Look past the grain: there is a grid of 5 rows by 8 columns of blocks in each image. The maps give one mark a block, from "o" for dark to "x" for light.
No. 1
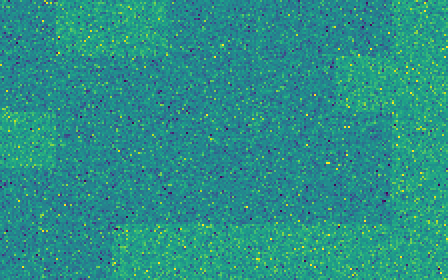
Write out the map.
o x x o o o o x
o o o o o o x x
x o o o o o o x
o o o o o o o x
o o x x x x x x
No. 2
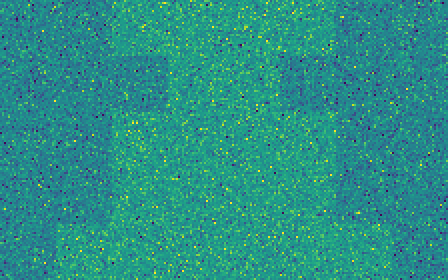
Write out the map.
o o x x x x o o
o o o x x o o o
o o x x x x o o
o o x x x x o o
o x x x x x x o
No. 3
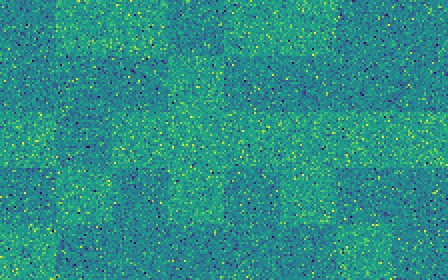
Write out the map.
o x x o x x o o
o o o x o o o o
x o x x x x x x
o x o x o x o o
x o o o o o x o
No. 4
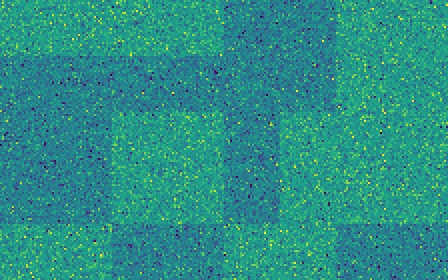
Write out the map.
x x x x o o x x
o o o o o o x x
o o x x o x x x
o o x x o x x x
x x o o x x o o
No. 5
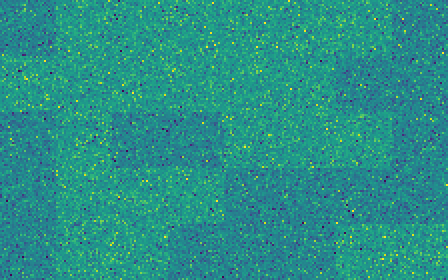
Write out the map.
o x x x x x x o
x x x x x x o o
o x o o x x x o
o x x x o o o o
o x x o o o x x
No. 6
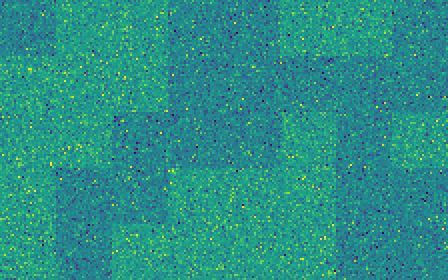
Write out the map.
o x x o o x x o
x x x o o o o o
x x o o o x o x
x o o x x x o o
x o x x x x o o
